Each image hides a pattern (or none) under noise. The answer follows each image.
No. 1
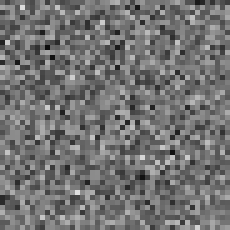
only noise
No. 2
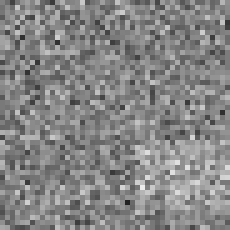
one block
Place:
bottom right
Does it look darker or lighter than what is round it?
lighter
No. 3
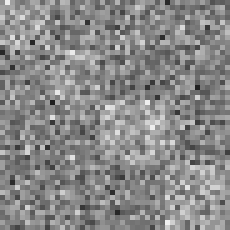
blocks along the diagonal
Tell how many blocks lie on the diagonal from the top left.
4
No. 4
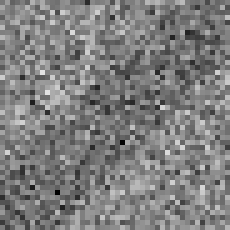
a diagonal band
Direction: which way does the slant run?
bottom left to top right
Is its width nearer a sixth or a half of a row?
a half
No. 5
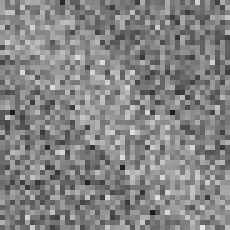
a diagonal band
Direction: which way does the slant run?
top left to bottom right
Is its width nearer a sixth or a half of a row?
a half
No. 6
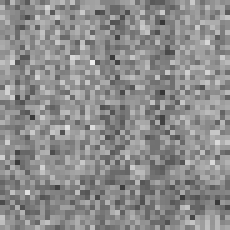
bands of rows crossing bands of columns
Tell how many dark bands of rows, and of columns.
1 and 3
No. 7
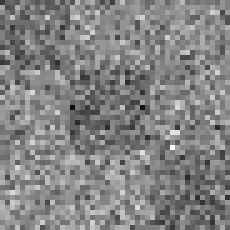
blocks along the diagonal
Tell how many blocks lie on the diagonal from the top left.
3
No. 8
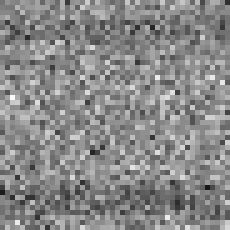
bands of rows
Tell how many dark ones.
2
